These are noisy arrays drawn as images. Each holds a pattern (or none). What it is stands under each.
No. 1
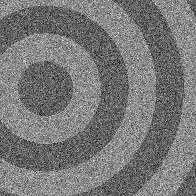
rings round one point
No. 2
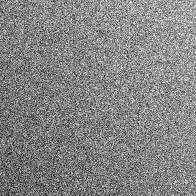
a smooth slope
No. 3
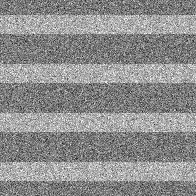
horizontal stripes
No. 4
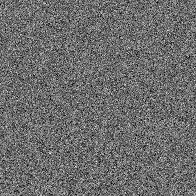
only noise
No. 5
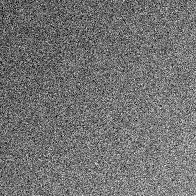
a smooth slope
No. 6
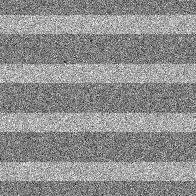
horizontal stripes
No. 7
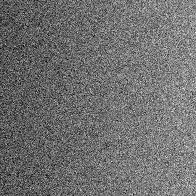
a smooth slope
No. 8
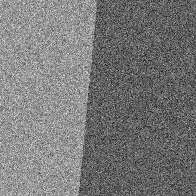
a sharp edge
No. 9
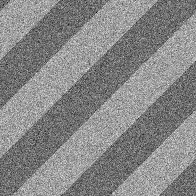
diagonal stripes
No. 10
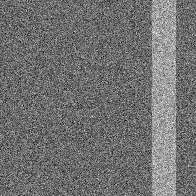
one vertical stripe
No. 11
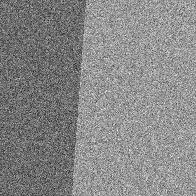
a sharp edge
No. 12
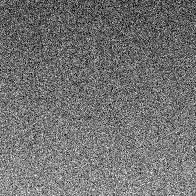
a smooth slope
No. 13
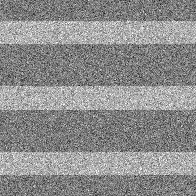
horizontal stripes
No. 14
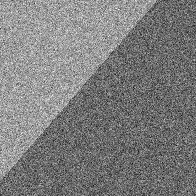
a sharp edge
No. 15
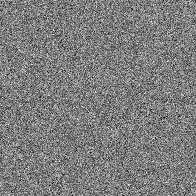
only noise
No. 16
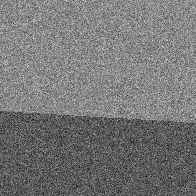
a sharp edge
